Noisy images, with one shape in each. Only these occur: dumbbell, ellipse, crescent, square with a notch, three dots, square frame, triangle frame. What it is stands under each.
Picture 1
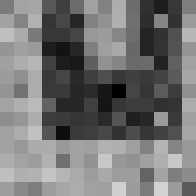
dark square with a notch
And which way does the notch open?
up
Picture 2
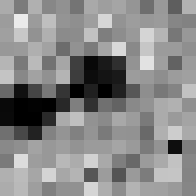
dark dumbbell
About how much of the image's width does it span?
two thirds
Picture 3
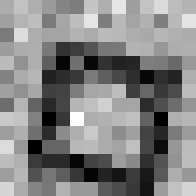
dark square frame
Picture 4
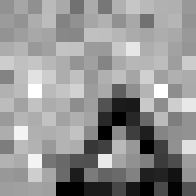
dark triangle frame
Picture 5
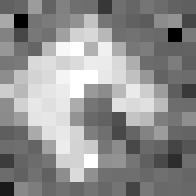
light square with a notch
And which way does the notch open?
down and right
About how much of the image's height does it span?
nearly all
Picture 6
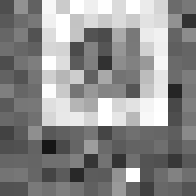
light square frame
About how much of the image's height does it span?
two thirds
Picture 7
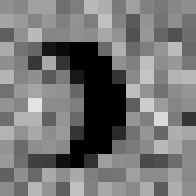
dark crescent
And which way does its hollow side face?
left
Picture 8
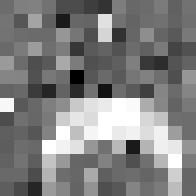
light crescent
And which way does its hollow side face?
down
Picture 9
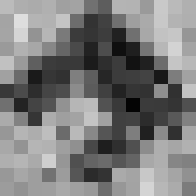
dark square with a notch
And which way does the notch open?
down and left
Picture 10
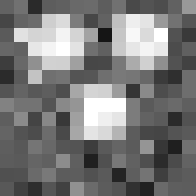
light three dots
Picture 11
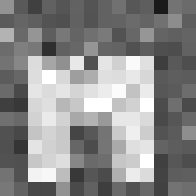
light square with a notch
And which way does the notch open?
down
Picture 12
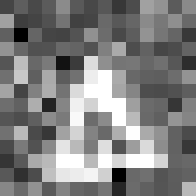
light triangle frame
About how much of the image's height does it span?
two thirds
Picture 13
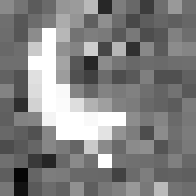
light crescent
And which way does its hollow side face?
up and right
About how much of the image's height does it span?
two thirds
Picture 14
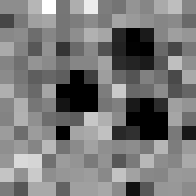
dark three dots
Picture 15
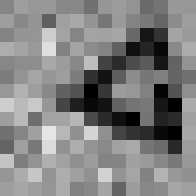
dark triangle frame
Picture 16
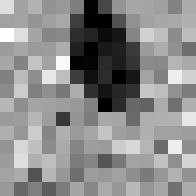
dark ellipse
